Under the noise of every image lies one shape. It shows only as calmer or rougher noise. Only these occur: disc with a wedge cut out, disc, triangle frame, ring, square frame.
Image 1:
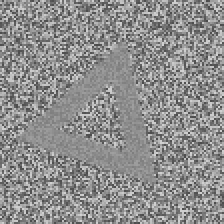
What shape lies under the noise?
triangle frame
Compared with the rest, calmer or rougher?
calmer
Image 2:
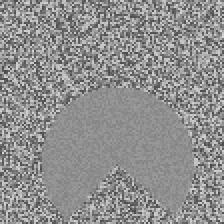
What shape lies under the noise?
disc with a wedge cut out
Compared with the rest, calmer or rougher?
calmer
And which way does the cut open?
down
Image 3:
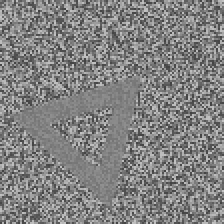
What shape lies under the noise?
triangle frame
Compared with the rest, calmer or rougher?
calmer
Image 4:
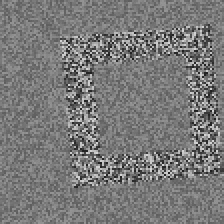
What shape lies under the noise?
square frame
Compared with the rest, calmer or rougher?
rougher
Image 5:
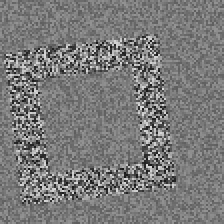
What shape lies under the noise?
square frame
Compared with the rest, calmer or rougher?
rougher
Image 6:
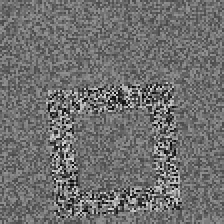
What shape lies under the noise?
square frame
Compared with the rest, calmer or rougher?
rougher
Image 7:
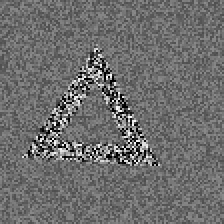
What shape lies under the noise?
triangle frame
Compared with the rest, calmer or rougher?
rougher
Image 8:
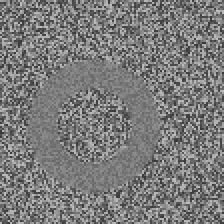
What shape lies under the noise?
ring
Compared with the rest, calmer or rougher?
calmer
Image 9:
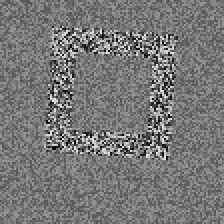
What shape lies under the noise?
square frame
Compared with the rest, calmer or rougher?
rougher
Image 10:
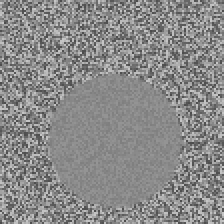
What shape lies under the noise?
disc
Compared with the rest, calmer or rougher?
calmer
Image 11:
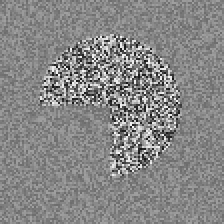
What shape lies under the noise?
disc with a wedge cut out
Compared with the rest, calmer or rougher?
rougher
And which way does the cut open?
down and left
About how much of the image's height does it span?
two thirds
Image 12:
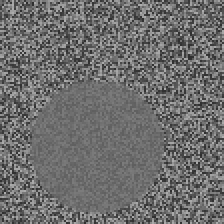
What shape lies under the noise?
disc
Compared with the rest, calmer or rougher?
calmer
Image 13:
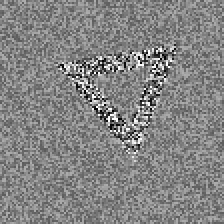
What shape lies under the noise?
triangle frame
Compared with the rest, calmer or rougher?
rougher
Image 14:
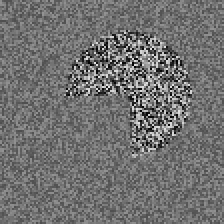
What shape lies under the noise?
disc with a wedge cut out
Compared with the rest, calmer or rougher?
rougher
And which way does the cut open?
down and left
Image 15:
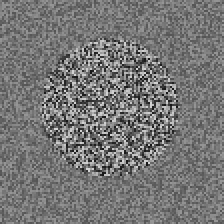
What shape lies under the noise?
disc
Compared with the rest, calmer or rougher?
rougher
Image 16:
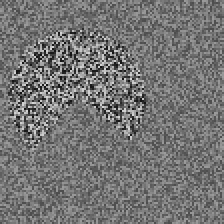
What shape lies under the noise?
disc with a wedge cut out
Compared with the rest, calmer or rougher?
rougher
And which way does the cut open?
down
